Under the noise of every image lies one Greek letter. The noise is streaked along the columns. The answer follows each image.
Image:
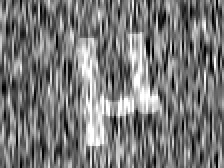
mu
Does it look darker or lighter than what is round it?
lighter
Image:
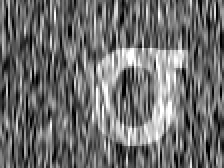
sigma
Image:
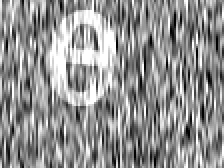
theta
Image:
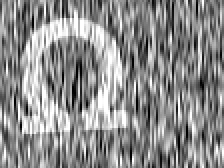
omega
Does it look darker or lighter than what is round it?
lighter
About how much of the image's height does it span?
two thirds
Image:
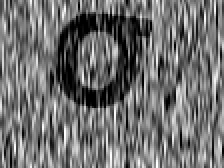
sigma
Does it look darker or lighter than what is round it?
darker
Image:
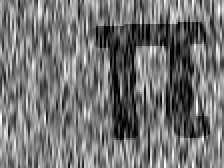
pi
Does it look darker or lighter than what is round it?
darker
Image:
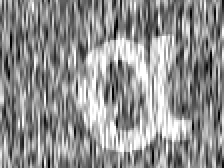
alpha
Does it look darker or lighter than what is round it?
lighter
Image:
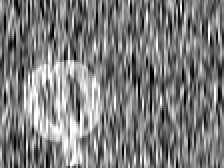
phi
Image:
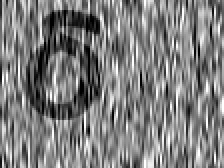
delta
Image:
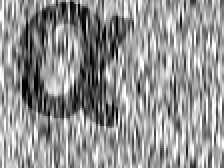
alpha
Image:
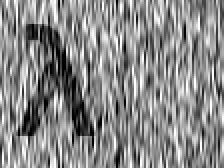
lambda
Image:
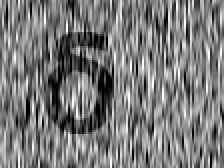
delta
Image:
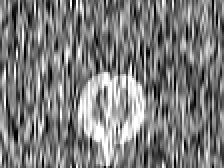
phi
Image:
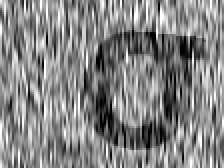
sigma
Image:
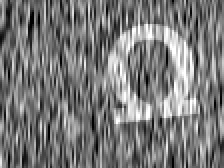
omega
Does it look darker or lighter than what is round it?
lighter
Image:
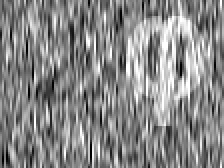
phi
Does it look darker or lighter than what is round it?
lighter
